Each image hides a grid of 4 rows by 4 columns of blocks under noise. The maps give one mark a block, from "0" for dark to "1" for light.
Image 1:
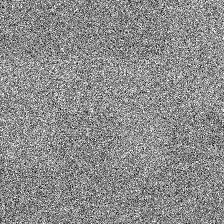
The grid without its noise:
0 0 0 1
1 1 1 1
1 0 1 0
0 0 0 0
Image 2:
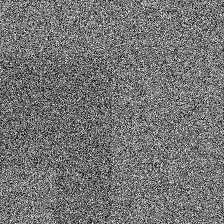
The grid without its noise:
1 1 1 1
0 0 1 1
0 0 1 1
1 0 1 1
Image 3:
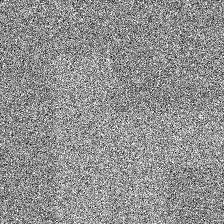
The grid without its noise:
0 0 0 0
0 1 0 0
0 1 1 1
0 1 1 0
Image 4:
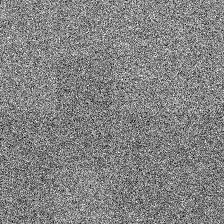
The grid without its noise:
1 1 1 1
1 0 1 1
0 0 0 0
0 1 0 0
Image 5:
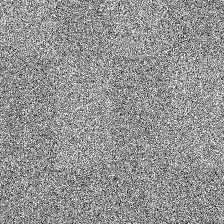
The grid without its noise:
1 0 1 0
0 1 0 1
0 1 0 1
0 0 0 0
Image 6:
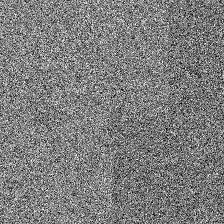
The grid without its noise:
1 1 1 0
1 1 1 0
1 1 0 0
1 1 0 0
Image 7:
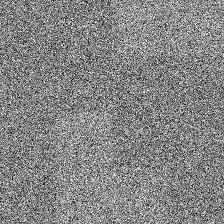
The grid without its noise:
0 0 1 1
0 0 0 0
0 1 0 0
0 1 1 0
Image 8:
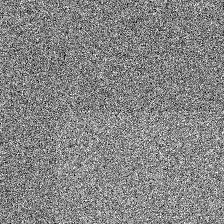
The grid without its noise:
0 0 0 0
0 0 0 0
0 1 1 1
0 1 1 1
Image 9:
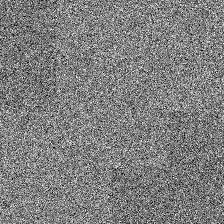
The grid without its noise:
0 1 1 1
0 1 1 1
1 1 1 0
1 1 0 0
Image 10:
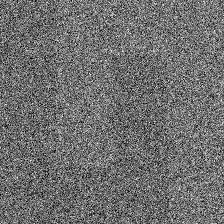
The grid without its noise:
0 1 1 1
0 1 0 1
0 1 0 1
0 0 0 1
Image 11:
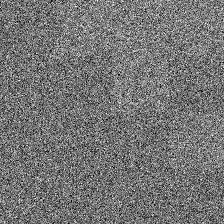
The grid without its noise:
0 1 1 1
0 0 1 0
0 0 0 1
0 0 0 0
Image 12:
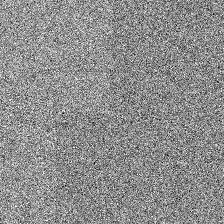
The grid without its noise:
1 1 0 0
1 1 0 0
1 0 0 0
1 0 0 0
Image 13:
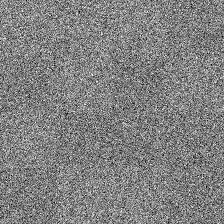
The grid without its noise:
1 1 1 0
0 1 0 1
1 0 0 0
0 1 1 0
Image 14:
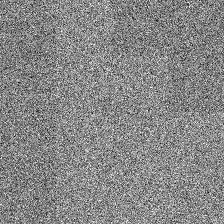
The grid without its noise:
0 1 0 0
0 1 1 0
0 1 1 1
0 1 1 1
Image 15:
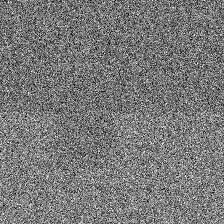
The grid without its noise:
0 0 0 0
0 0 0 0
1 0 1 1
1 1 1 1
